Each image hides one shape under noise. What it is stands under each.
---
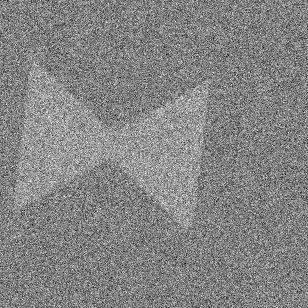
bow tie
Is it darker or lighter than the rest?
lighter
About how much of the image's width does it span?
two thirds
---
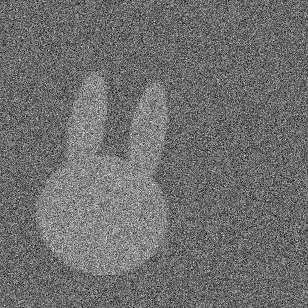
rabbit's head
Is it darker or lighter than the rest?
lighter
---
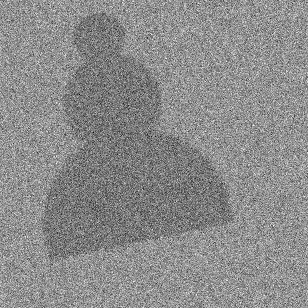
chess pawn
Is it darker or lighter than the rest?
darker
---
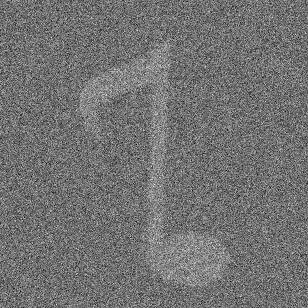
musical note
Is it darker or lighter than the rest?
lighter
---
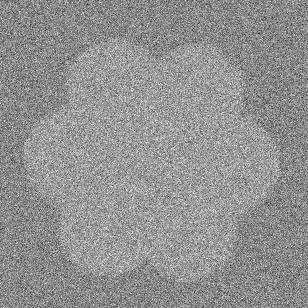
flower
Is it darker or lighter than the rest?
lighter
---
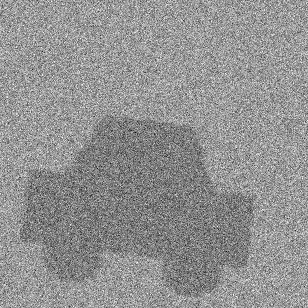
car
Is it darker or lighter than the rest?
darker
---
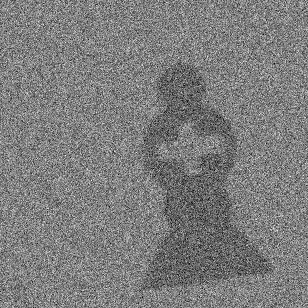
chess bishop
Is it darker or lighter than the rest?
darker
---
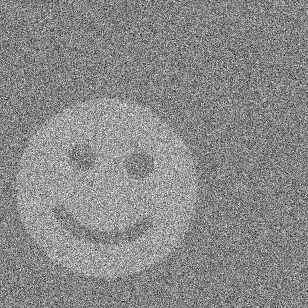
smiling face
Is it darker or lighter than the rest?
lighter
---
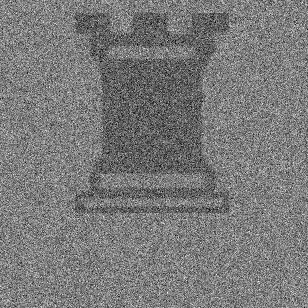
chess rook
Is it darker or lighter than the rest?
darker
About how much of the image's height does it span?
two thirds
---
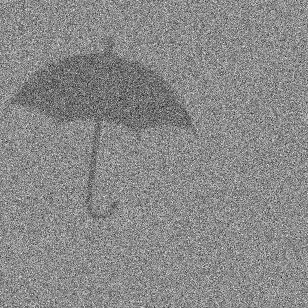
umbrella
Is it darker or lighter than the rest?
darker
